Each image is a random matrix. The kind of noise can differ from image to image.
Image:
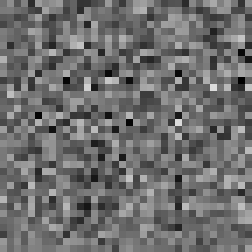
low rank plus noise
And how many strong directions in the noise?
two
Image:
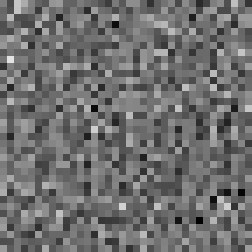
low rank plus noise
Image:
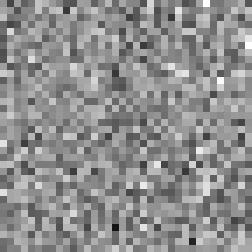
low rank plus noise
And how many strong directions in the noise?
five to eight
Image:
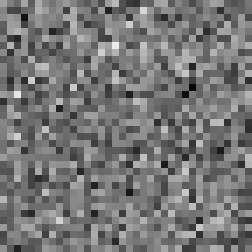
independent entries
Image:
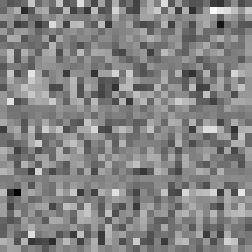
rows of uneven size
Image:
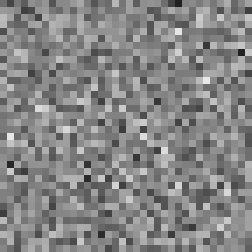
independent entries
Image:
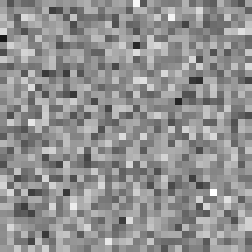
independent entries
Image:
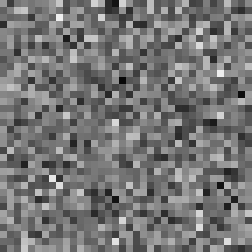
independent entries
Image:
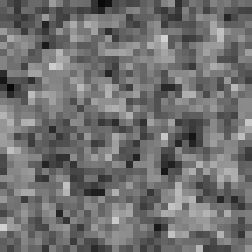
blotchy
